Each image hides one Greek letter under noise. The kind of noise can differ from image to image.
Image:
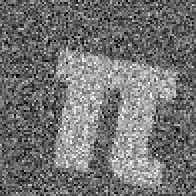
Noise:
low rank plus noise
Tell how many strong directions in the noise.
five to eight
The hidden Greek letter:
pi
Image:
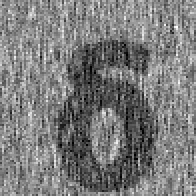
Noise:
streaked along the columns
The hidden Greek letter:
delta
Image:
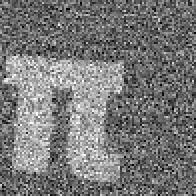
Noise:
low rank plus noise
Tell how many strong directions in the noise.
three or four
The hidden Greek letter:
pi
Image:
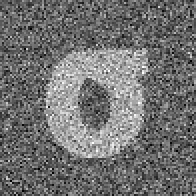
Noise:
low rank plus noise
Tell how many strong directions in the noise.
two
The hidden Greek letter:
sigma
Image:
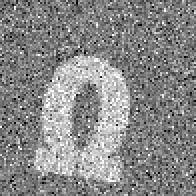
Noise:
heavy tails
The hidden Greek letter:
omega
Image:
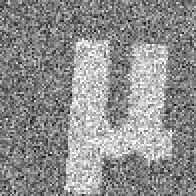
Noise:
independent entries
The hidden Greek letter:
mu
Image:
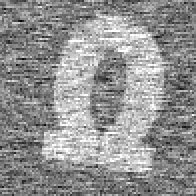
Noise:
streaked along the rows
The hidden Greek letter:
omega
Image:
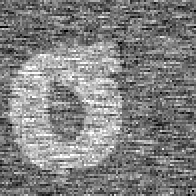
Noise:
streaked along the rows
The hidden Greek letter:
sigma
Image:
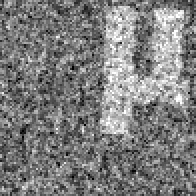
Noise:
blotchy
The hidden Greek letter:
mu
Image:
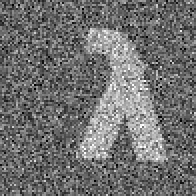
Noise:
low rank plus noise
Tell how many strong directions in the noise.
one
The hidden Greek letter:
lambda
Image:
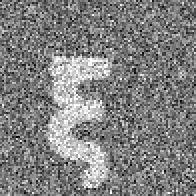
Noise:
independent entries
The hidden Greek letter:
xi
